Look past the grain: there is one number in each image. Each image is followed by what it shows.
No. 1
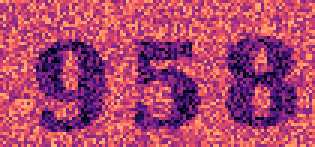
958
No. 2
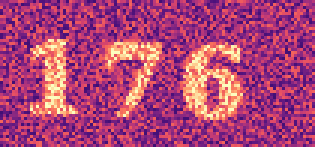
176
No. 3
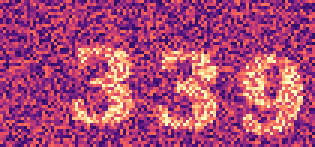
339
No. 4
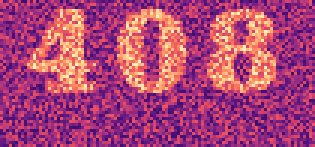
408
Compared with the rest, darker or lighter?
lighter
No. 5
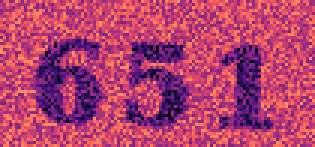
651
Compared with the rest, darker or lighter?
darker
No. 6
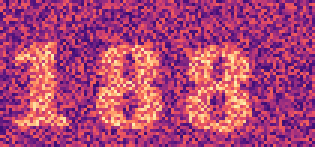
188
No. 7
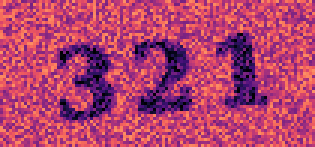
321
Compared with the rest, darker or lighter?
darker
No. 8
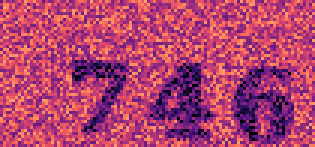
746
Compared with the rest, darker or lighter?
darker
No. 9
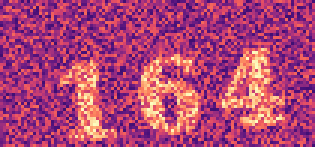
164
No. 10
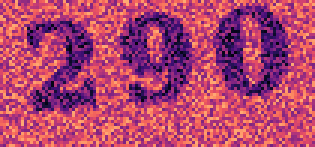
290
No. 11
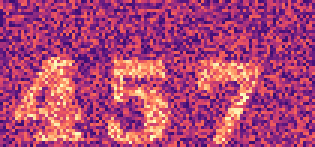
457
